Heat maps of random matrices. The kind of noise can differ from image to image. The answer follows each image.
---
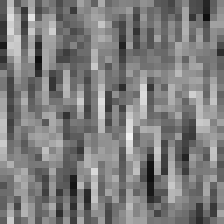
streaked along the columns
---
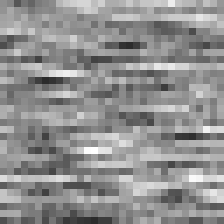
streaked along the rows
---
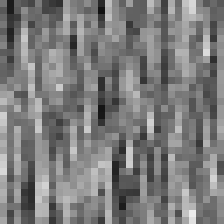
streaked along the columns
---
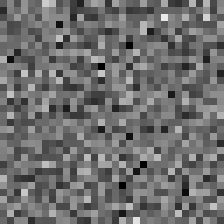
independent entries
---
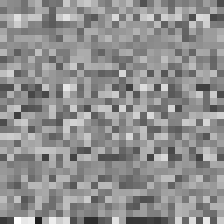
rows of uneven size
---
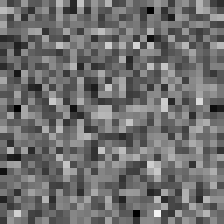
low rank plus noise
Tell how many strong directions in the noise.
five to eight
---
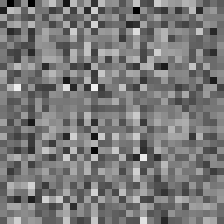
low rank plus noise
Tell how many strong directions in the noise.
one
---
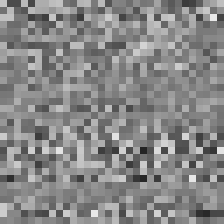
rows of uneven size
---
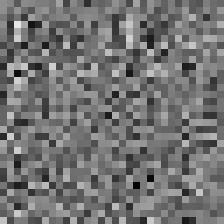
low rank plus noise
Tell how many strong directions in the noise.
three or four
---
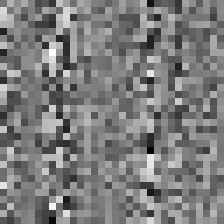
columns of uneven size
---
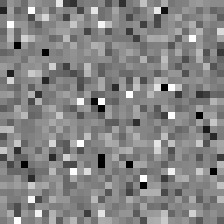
heavy tails
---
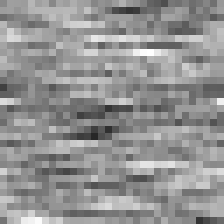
streaked along the rows
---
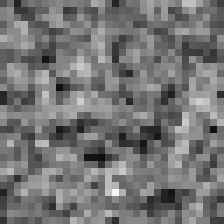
blotchy
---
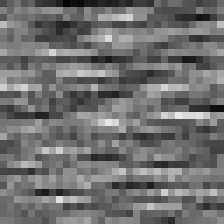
streaked along the rows
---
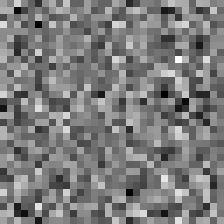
low rank plus noise
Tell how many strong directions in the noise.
two
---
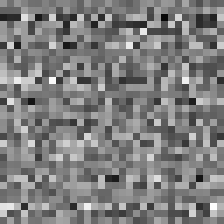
rows of uneven size
